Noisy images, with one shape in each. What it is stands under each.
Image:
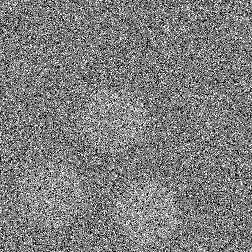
three dots
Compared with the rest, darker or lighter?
lighter
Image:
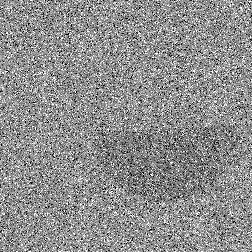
half disc
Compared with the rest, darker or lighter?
darker
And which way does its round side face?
down
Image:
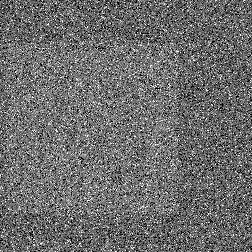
square
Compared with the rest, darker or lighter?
lighter
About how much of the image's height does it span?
two thirds
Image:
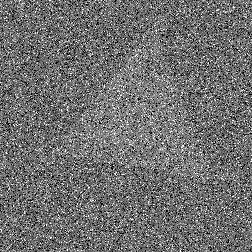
triangle
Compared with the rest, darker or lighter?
lighter
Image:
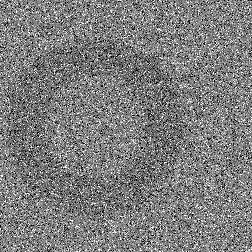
ring
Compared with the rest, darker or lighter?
darker
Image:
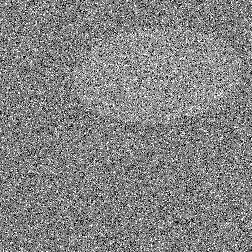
ellipse
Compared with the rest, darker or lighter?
lighter
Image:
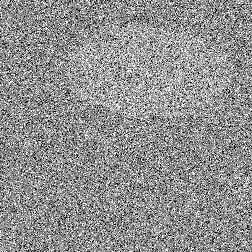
ellipse
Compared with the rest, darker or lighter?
lighter
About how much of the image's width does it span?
two thirds
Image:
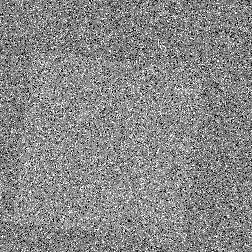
square
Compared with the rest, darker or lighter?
lighter
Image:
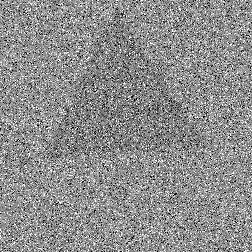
triangle
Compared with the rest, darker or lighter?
darker
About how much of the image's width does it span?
two thirds
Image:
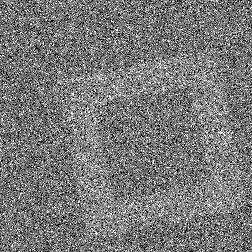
square frame
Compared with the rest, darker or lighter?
lighter
